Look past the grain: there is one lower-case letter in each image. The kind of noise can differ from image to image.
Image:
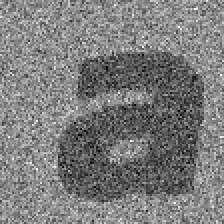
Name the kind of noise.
independent entries
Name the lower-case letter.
a
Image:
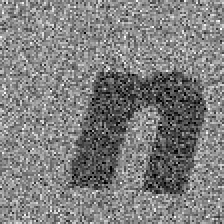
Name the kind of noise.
independent entries
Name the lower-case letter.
n
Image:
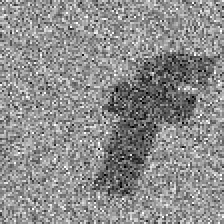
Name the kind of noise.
independent entries
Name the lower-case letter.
f
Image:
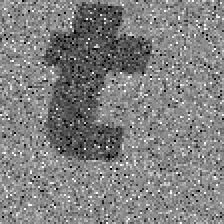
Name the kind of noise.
heavy tails
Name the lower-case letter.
t
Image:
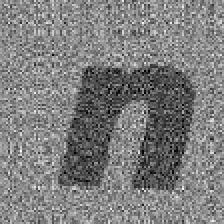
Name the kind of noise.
low rank plus noise
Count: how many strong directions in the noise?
two
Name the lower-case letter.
n
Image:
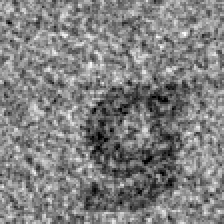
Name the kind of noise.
blotchy
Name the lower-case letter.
g
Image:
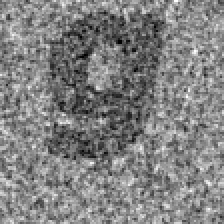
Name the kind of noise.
blotchy
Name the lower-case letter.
g
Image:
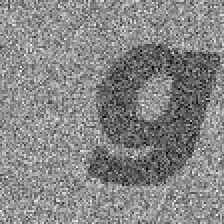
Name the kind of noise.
independent entries
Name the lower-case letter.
g
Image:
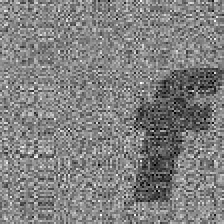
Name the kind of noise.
low rank plus noise
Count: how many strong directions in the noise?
three or four
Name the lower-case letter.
f
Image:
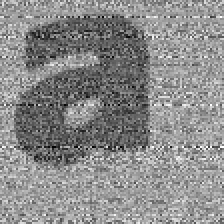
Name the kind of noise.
rows of uneven size
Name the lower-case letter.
a
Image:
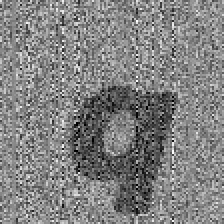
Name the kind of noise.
columns of uneven size
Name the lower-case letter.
q
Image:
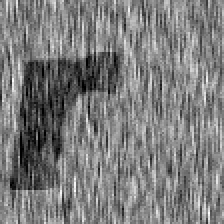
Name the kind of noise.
streaked along the columns
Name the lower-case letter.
r
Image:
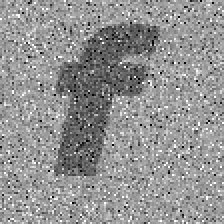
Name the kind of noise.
heavy tails
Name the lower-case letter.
f
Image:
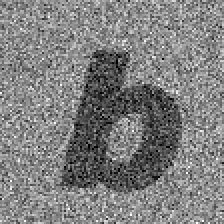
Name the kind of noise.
independent entries
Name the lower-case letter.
b
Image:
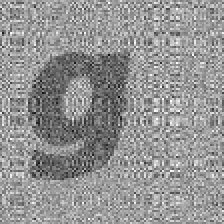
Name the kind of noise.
low rank plus noise
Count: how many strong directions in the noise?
one
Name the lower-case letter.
g
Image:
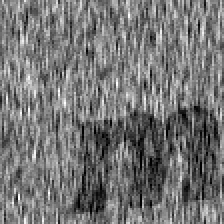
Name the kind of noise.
streaked along the columns
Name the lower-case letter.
m
